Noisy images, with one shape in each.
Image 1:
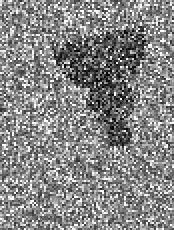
chess pawn
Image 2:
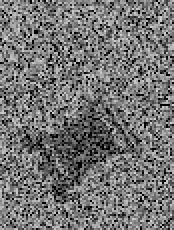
chess rook
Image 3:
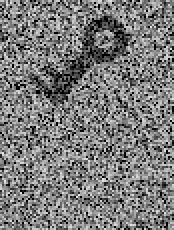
key
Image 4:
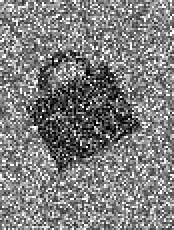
cup
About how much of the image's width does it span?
two thirds
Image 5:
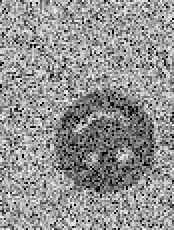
smiling face
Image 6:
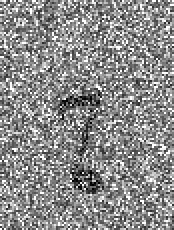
musical note
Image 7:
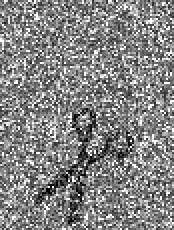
pair of scissors
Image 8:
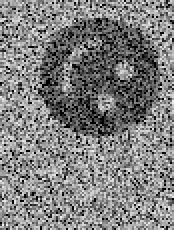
smiling face
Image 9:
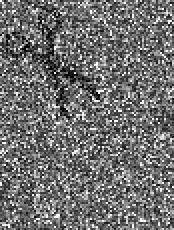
pair of scissors
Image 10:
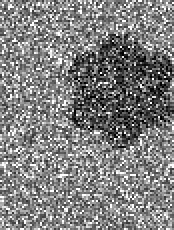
flower
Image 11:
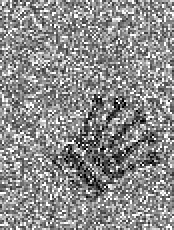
chess queen
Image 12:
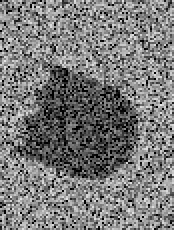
ghost
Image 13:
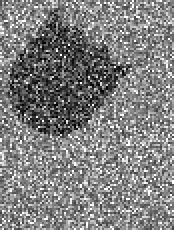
ghost
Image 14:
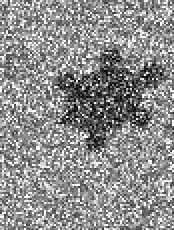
turtle
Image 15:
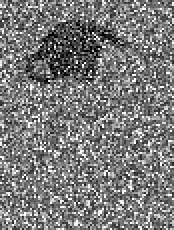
teapot
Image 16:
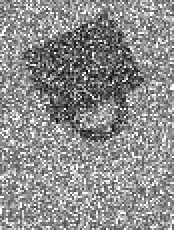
cup
